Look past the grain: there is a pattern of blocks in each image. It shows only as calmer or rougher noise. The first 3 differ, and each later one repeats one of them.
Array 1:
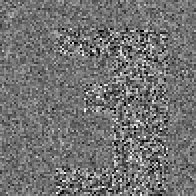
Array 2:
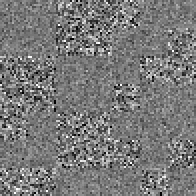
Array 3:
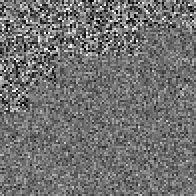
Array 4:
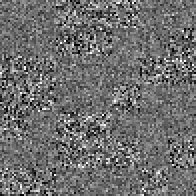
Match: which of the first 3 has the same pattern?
2
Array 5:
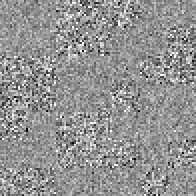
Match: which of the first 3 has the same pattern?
2
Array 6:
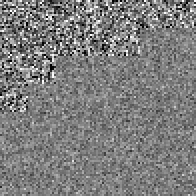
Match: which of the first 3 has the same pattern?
3
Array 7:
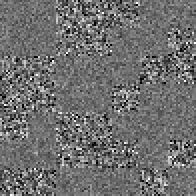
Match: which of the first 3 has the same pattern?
2
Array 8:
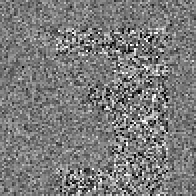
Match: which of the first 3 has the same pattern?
1
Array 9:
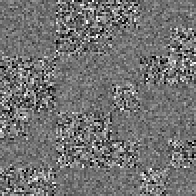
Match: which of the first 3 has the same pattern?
2
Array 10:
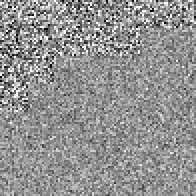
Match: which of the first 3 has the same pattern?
3
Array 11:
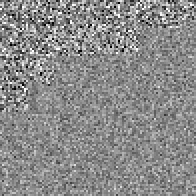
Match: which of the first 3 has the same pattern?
3
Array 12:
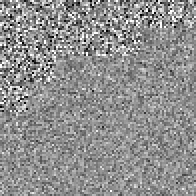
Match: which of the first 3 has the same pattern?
3
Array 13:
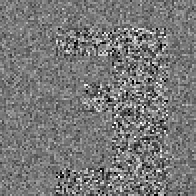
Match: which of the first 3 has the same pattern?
1
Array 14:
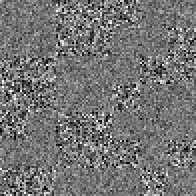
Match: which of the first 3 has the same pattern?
2
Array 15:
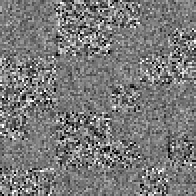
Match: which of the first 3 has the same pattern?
2
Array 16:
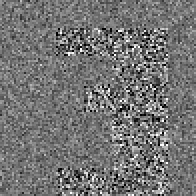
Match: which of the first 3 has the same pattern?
1
